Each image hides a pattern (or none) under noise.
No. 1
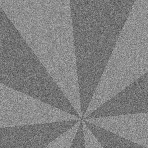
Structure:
spokes from one point
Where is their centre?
bottom middle
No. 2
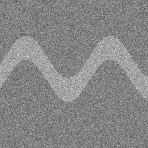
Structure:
a wavy band
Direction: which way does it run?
left to right
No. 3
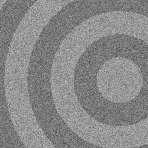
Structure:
rings round one point
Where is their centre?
middle right
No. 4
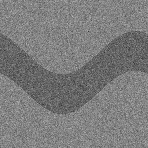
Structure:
a wavy band
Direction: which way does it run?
left to right
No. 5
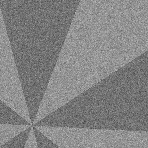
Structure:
spokes from one point
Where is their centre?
bottom left
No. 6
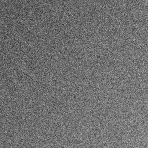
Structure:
a smooth slope
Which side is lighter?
bottom right
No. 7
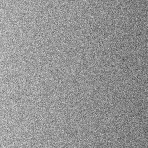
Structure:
a smooth slope
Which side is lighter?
left
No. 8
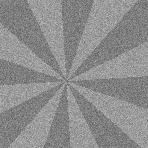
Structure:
spokes from one point
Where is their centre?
centre
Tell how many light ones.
8
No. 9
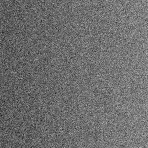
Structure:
a smooth slope
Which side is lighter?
right
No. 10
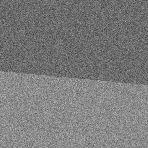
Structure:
a sharp edge
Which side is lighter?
bottom
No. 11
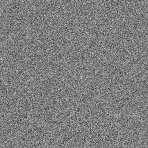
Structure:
only noise
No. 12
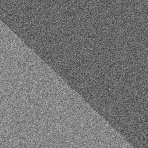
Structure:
a sharp edge
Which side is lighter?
bottom left
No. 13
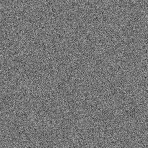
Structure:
only noise
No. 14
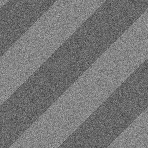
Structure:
diagonal stripes
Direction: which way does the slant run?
bottom left to top right
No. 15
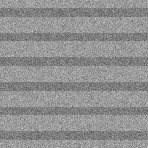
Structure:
horizontal stripes
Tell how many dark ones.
6
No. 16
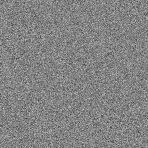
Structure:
only noise
